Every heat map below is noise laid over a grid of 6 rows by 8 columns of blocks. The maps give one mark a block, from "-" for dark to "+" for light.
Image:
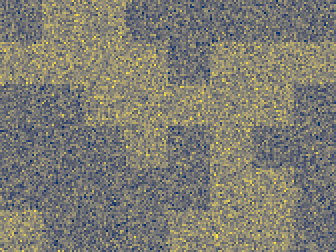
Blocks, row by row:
- + + - - - - -
+ + + + - + + +
- - + + + + + -
- - - + - + - -
- - - - - + + -
+ - - - + + + -
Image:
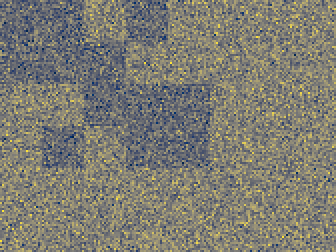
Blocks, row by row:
- - + - + + + +
- - - + + + + +
+ + - - - + + +
+ - + - - + + +
+ + + + + + + +
+ + + + + + + +
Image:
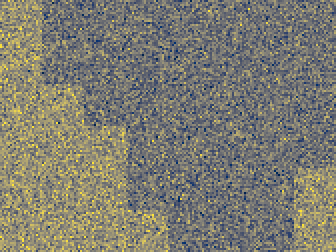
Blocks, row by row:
+ - - - - - - -
+ - - - - - - -
+ + - - - - - -
+ + + - - - - -
+ + + - - - - +
+ + + + - - - +
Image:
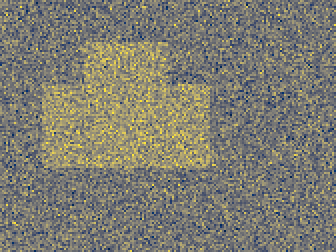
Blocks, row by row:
- - - - - - - -
- - + + - - - -
- + + + + - - -
- + + + + - - -
- - - - - - - -
- - - - - - - -
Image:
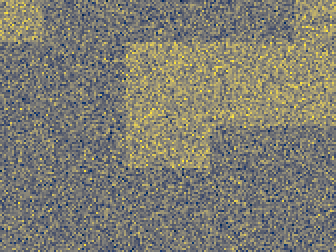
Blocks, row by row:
+ - - - - - - +
- - - + + + + +
- - - + + + + +
- - - + + - - -
- - - - - - - -
- - - - - - - -
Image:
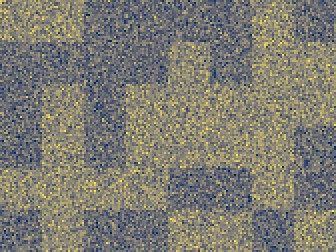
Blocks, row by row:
+ + - - - - + -
- - - - + - + +
- + - + + + + +
- + - + + + + -
+ + + + - - + -
- + - - + + - +
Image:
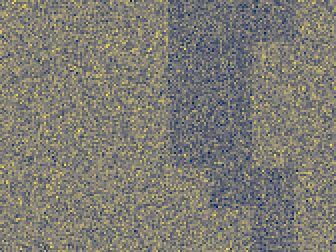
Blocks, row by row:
+ + + + - - - +
+ + + + - - + +
+ + + + - - + +
+ + + + - - + +
+ + + + + - - +
+ + + + + + - +
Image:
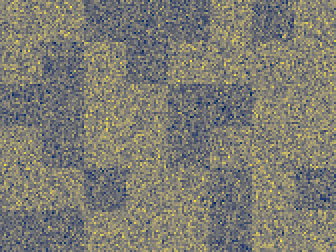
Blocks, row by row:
+ + - - - + - +
+ - + - + + + +
- - + + - - + +
+ - + + - + + +
+ + - + + - + -
- - + + + - + +
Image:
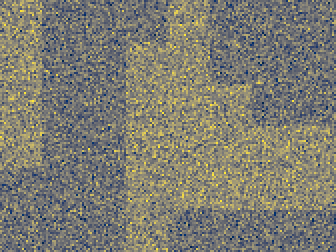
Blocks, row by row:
+ - - - + - - -
+ - - + + - - -
+ - - + + + - -
+ - - + + + + +
- - - + + + + +
- - - + - - - -
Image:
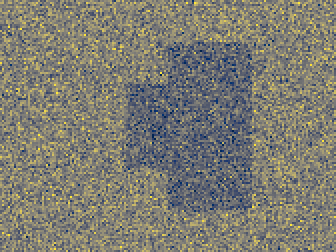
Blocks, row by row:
+ + + + + + + +
+ + + + - - + +
+ + + - - - + +
+ + + - - - + +
+ + + + - - + +
+ + + + + + + +
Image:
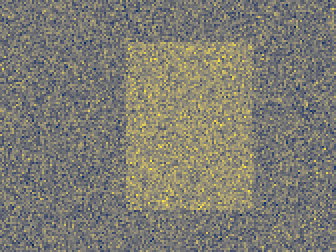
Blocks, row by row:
- - - - - - - -
- - - + + + - -
- - - + + + - -
- - - + + + - -
- - - + + + - -
- - - - - - - -
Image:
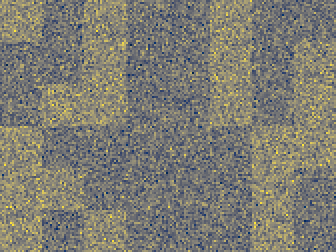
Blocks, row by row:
+ - + - - + - -
- - + - - + - +
- + + - - + - +
+ - - - - - + +
+ + - - - - + -
+ - + - - - + -
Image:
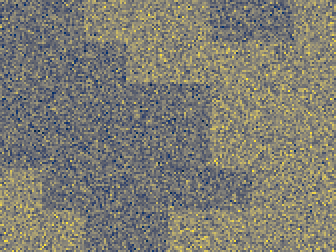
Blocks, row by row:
- - + + + - - +
- - - + + + + +
- - - - - + + +
- - - - - + + +
+ - - - - - + +
+ + - - + + + +
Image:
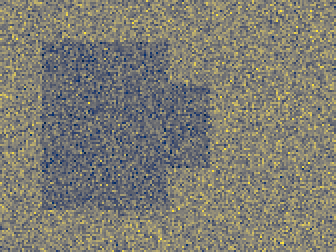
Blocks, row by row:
+ + + + + + + +
+ - - - + + + +
+ - - - - + + +
+ - - - - + + +
+ - - - + + + +
+ + + + + + + +
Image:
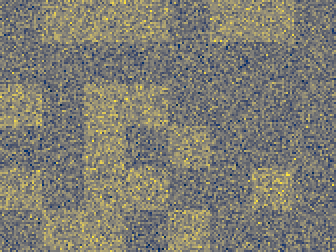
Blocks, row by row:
- + + + - + + -
- - - - - - - -
+ - + + - - - -
- - + - + - - -
+ - + + - - + -
- + + - + - - -
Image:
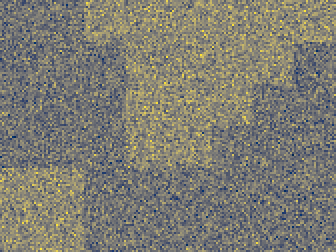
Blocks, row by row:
- - + + + + + +
- - - + + + + -
- - - + + + - -
- - - + + - - -
+ + - - - - - -
+ + - - - - - -
